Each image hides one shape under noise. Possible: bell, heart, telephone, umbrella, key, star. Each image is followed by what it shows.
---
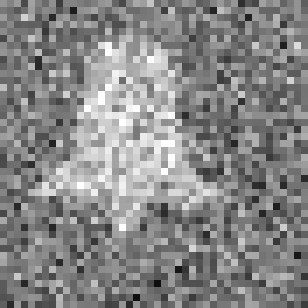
bell
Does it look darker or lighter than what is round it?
lighter
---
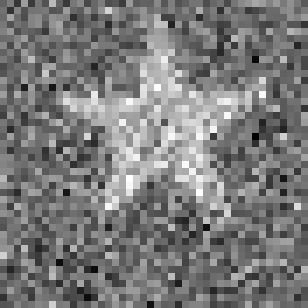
star
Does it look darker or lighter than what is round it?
lighter
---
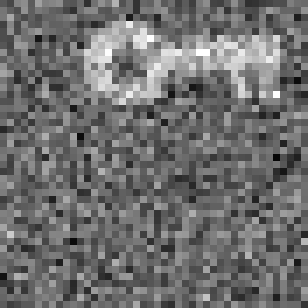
key
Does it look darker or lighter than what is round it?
lighter
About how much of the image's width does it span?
two thirds
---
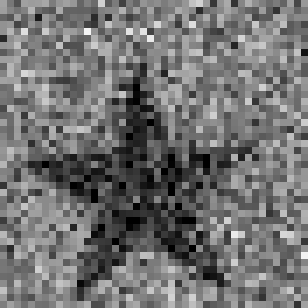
star
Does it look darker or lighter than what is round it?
darker
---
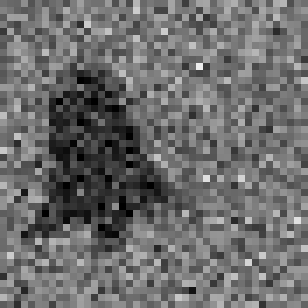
bell
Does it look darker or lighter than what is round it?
darker
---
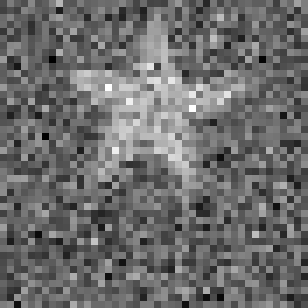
star
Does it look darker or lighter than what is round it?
lighter
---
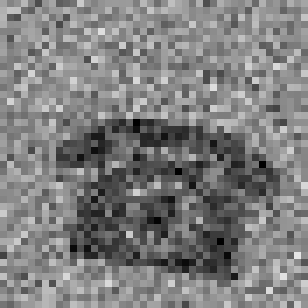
telephone
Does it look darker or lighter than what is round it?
darker
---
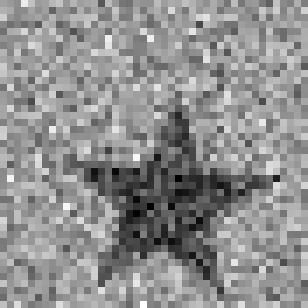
star
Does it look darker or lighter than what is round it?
darker
